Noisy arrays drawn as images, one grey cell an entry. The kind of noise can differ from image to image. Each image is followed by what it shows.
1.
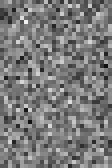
independent entries
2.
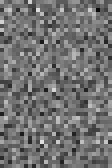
low rank plus noise
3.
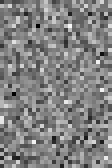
independent entries
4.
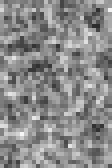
blotchy
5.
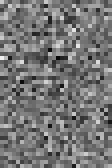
low rank plus noise
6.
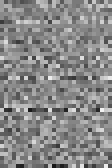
rows of uneven size
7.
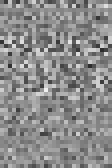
rows of uneven size
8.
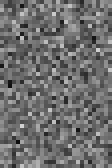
independent entries
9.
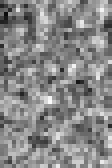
blotchy
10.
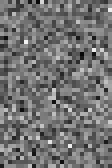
independent entries
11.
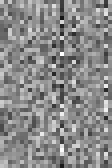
columns of uneven size
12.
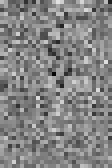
low rank plus noise
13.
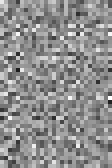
low rank plus noise
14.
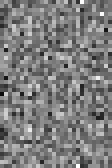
low rank plus noise
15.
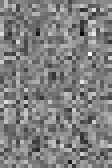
low rank plus noise
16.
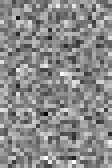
low rank plus noise
